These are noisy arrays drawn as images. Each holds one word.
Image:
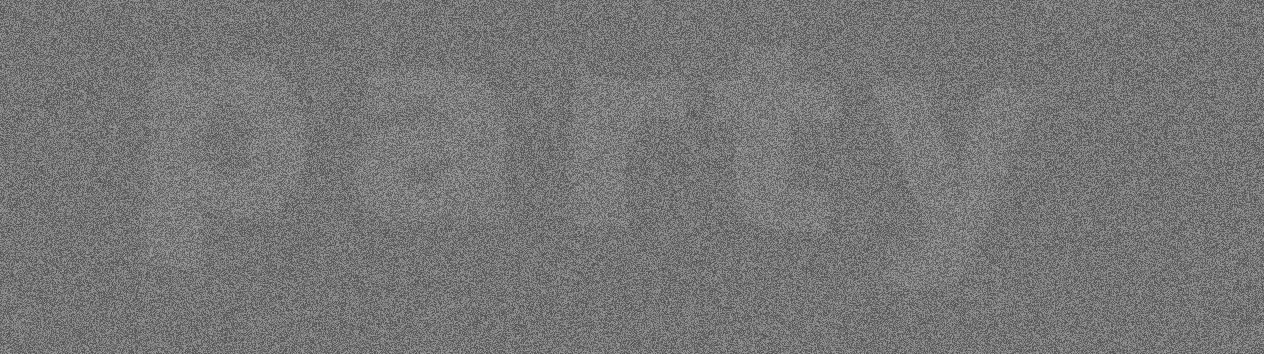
party
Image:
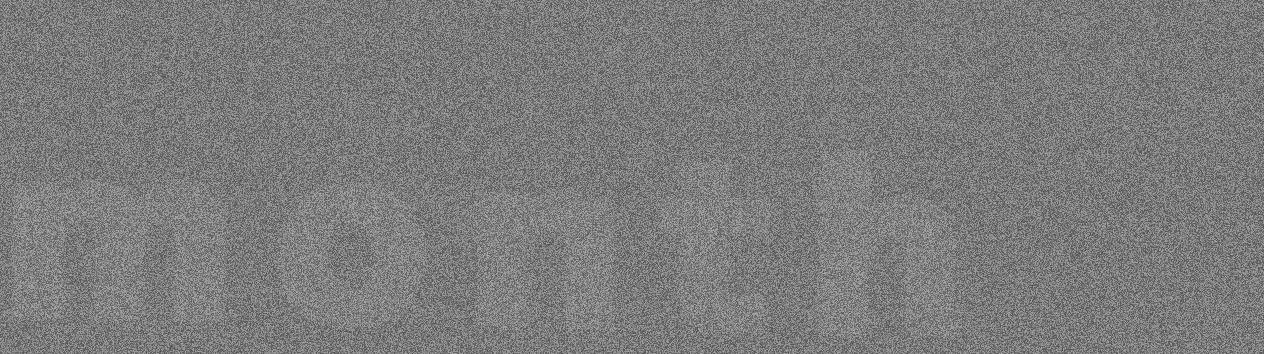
month
